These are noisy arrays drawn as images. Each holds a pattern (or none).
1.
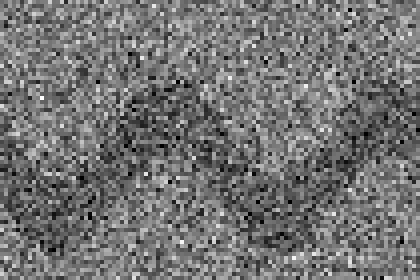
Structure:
a wavy band
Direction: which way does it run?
left to right
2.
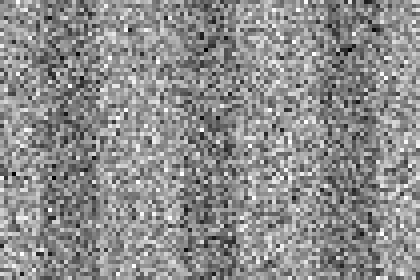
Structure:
vertical stripes
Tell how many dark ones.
3
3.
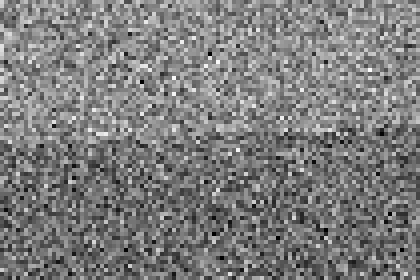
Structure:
a sharp edge
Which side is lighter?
top
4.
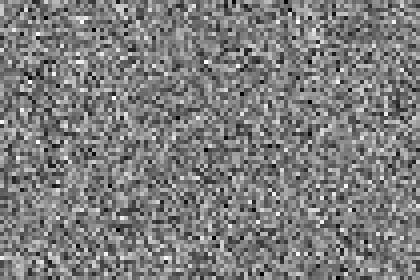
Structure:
only noise
